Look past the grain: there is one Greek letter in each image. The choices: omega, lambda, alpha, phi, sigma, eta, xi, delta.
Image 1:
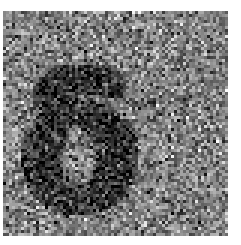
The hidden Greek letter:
delta
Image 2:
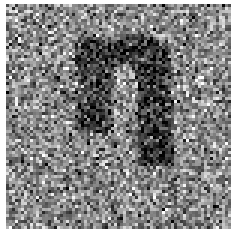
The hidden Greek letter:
eta
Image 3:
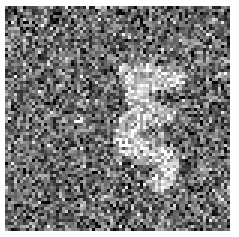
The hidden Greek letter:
xi
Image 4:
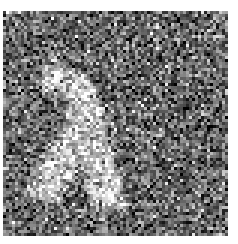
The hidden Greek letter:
lambda
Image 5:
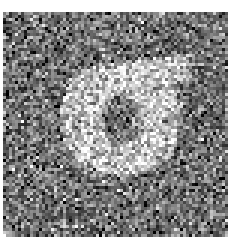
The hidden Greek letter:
sigma
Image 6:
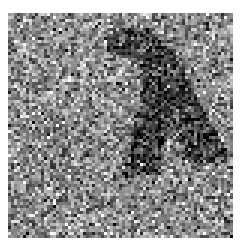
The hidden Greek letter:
lambda
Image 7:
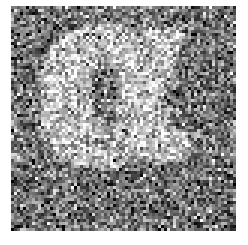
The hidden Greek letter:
alpha
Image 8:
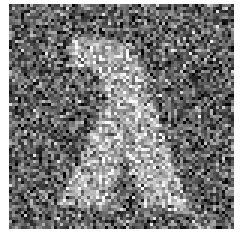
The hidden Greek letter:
lambda
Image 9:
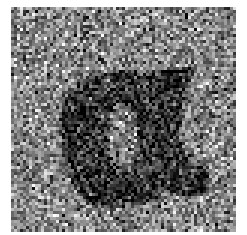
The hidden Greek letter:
alpha
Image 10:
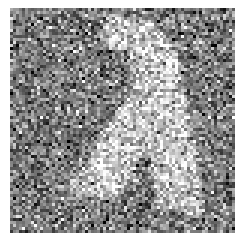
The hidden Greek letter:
lambda
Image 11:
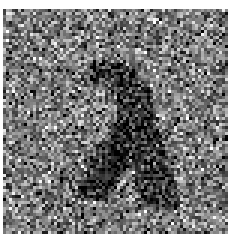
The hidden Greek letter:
lambda
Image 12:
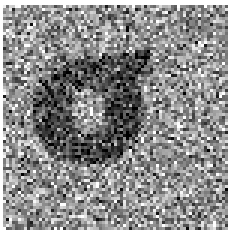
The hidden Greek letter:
sigma
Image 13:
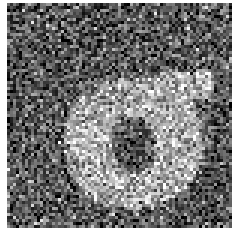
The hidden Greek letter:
sigma
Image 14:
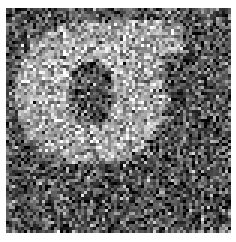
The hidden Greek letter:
sigma
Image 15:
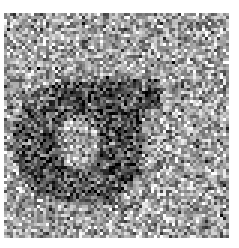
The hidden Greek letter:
sigma
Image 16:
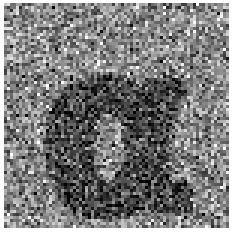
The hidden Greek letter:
alpha
